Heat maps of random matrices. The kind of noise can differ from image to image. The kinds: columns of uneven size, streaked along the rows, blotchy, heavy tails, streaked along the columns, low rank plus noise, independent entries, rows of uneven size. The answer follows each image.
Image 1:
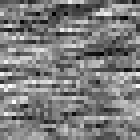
streaked along the rows
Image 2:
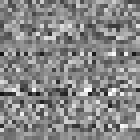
rows of uneven size
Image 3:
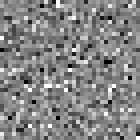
heavy tails
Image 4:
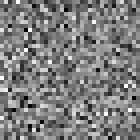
independent entries
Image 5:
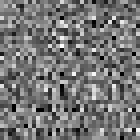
low rank plus noise
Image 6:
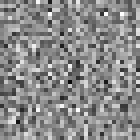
low rank plus noise
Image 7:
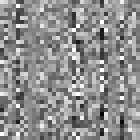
columns of uneven size
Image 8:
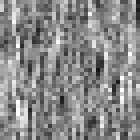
streaked along the columns
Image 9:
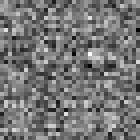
low rank plus noise
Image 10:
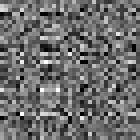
low rank plus noise
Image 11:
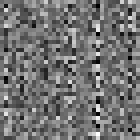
columns of uneven size
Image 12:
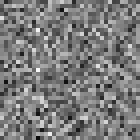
independent entries
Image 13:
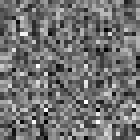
low rank plus noise
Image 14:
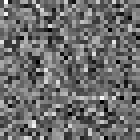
independent entries
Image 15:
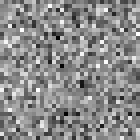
independent entries
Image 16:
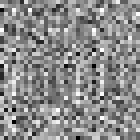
low rank plus noise
